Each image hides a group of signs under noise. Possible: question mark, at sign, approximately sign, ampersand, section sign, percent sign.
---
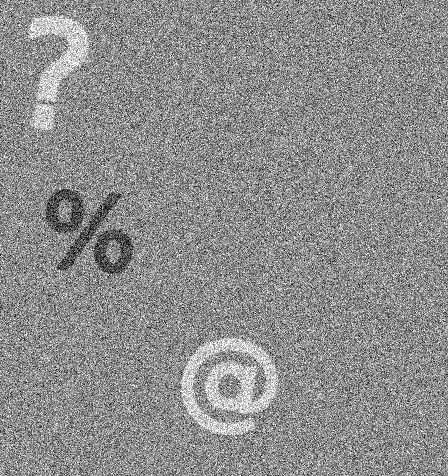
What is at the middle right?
nothing
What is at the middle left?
percent sign
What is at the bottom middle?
at sign
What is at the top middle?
nothing
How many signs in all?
3
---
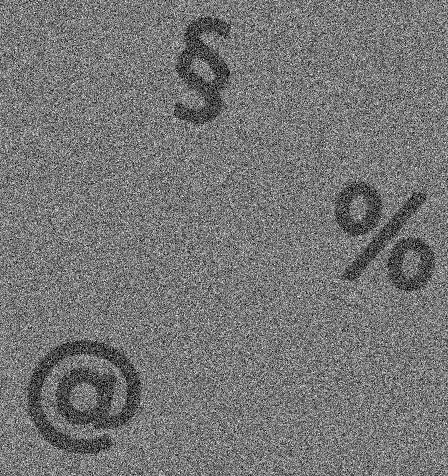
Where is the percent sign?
middle right
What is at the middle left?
nothing
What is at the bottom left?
at sign
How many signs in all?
3
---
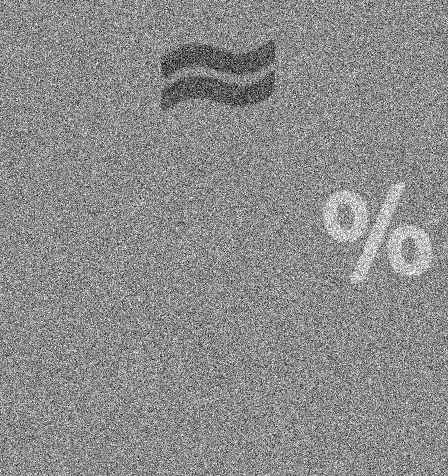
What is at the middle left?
nothing
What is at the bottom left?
nothing
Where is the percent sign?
middle right
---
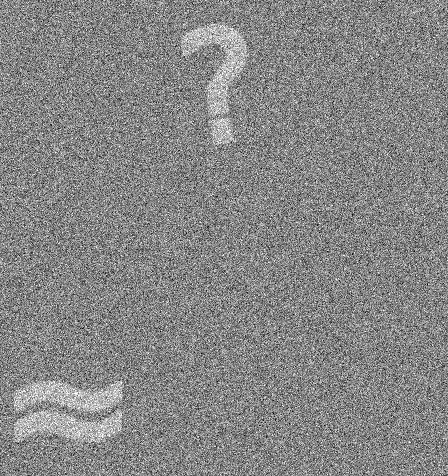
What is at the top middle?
question mark
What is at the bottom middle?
nothing
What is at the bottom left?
approximately sign
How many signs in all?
2
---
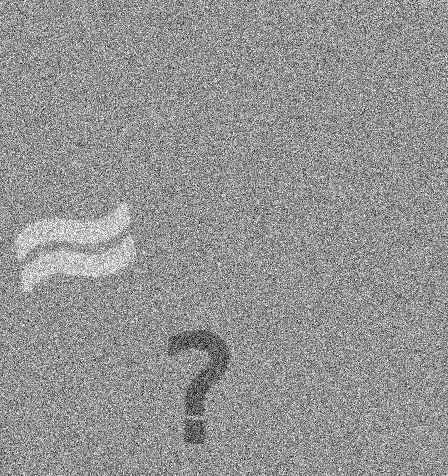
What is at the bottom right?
nothing
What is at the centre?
nothing
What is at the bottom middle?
question mark
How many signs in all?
2
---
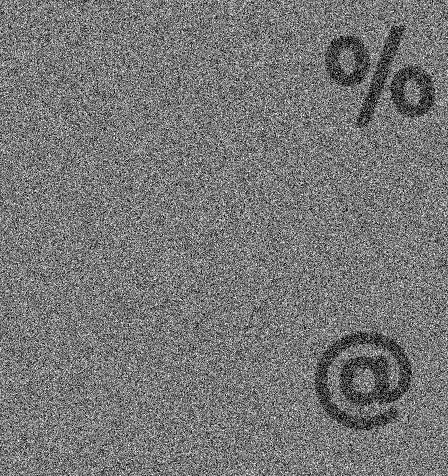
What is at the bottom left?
nothing
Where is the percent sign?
top right
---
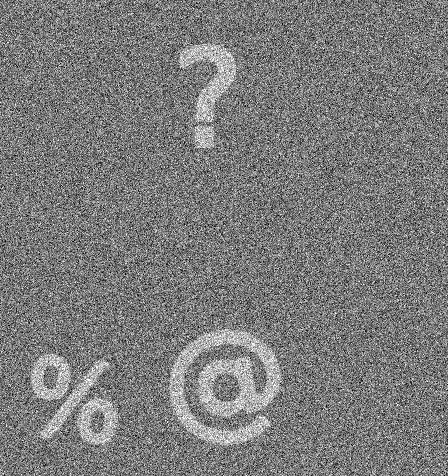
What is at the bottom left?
percent sign
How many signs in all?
3
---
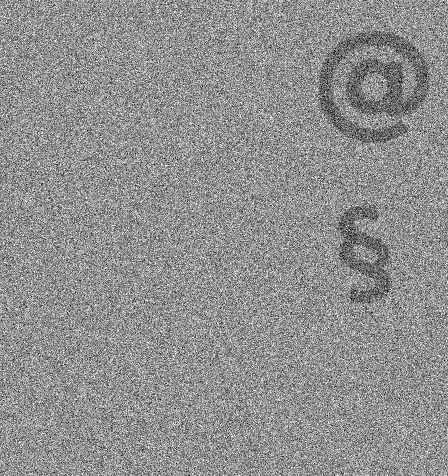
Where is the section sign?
middle right
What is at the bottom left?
nothing
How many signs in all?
2
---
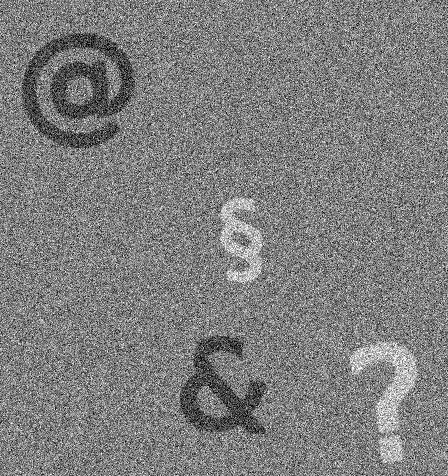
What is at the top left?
at sign
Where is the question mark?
bottom right
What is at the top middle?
nothing
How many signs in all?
4
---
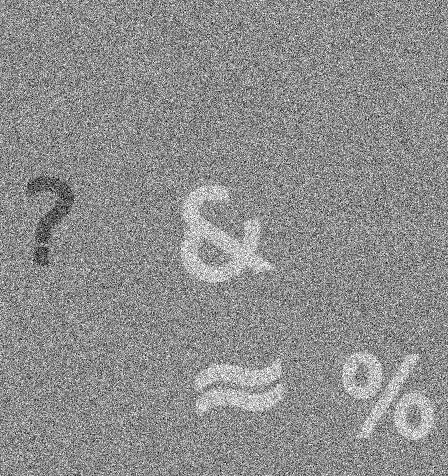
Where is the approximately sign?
bottom middle
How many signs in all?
4
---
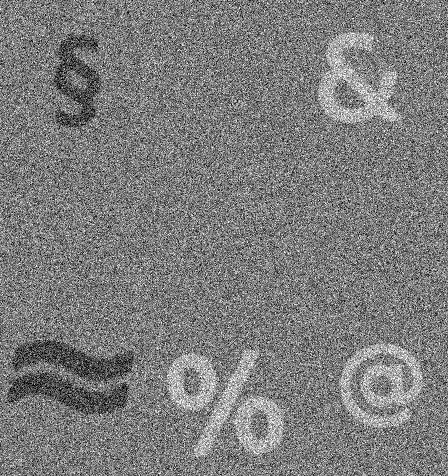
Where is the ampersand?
top right
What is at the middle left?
nothing
